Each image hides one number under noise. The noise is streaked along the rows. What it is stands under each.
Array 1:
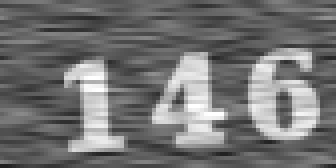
146
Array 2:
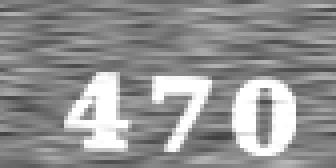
470
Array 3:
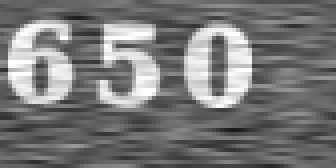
650
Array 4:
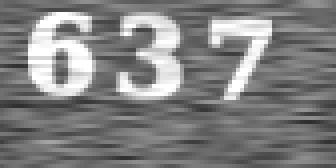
637
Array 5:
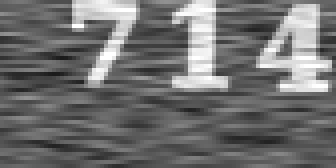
714
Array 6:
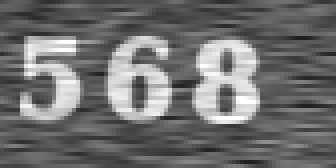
568
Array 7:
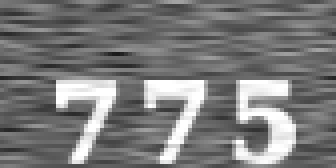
775
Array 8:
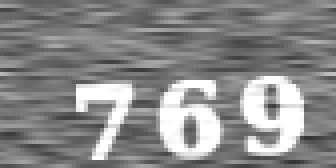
769
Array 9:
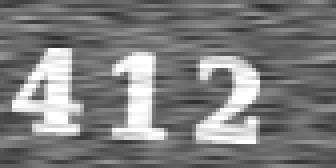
412
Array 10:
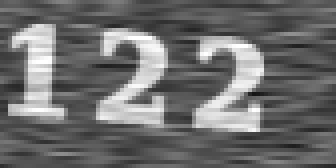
122
